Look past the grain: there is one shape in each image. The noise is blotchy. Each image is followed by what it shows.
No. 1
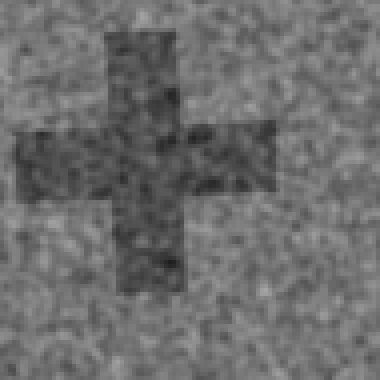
cross
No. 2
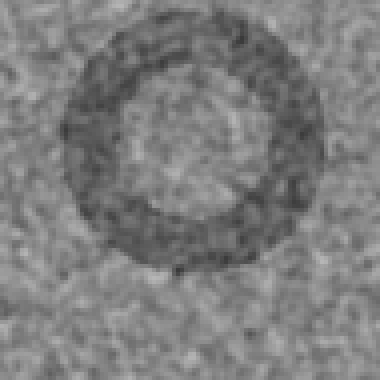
ring
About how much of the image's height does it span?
two thirds
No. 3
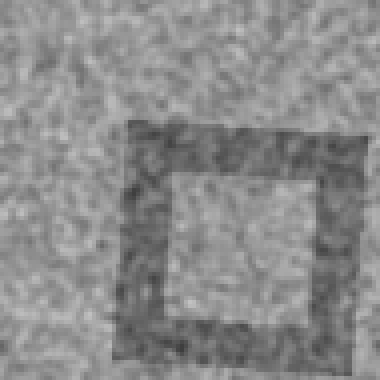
square frame
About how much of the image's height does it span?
two thirds
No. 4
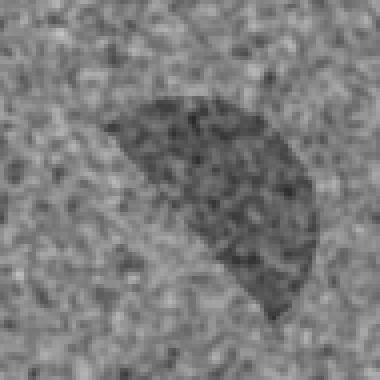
half disc
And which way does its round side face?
up and right
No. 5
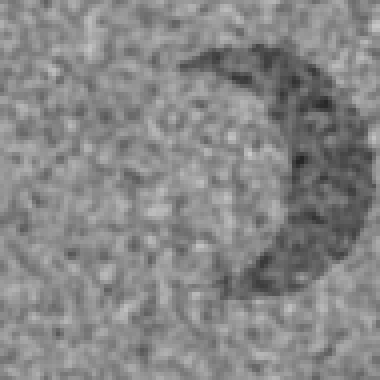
crescent
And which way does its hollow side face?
left
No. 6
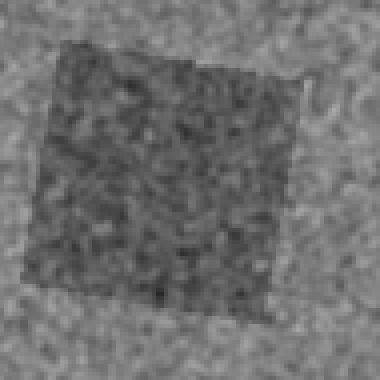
square
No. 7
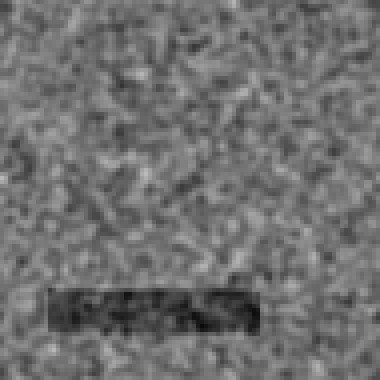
bar
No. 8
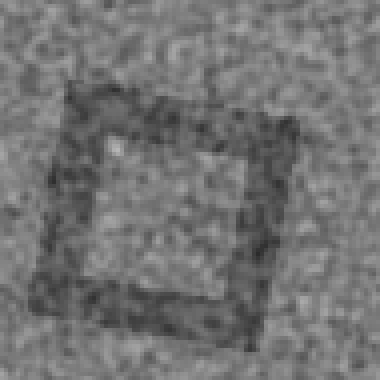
square frame
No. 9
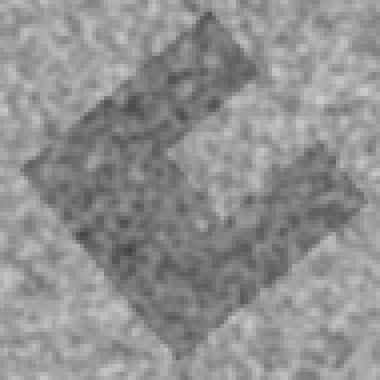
square with a notch
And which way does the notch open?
up and right
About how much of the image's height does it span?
nearly all
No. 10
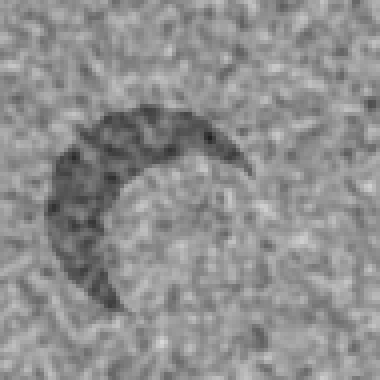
crescent
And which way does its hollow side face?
down and right
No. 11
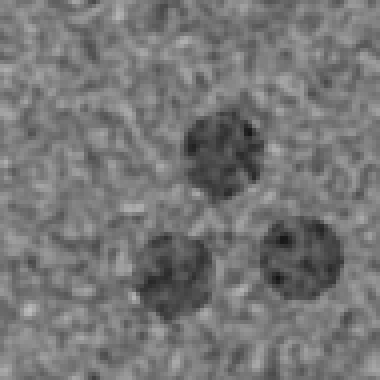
three dots
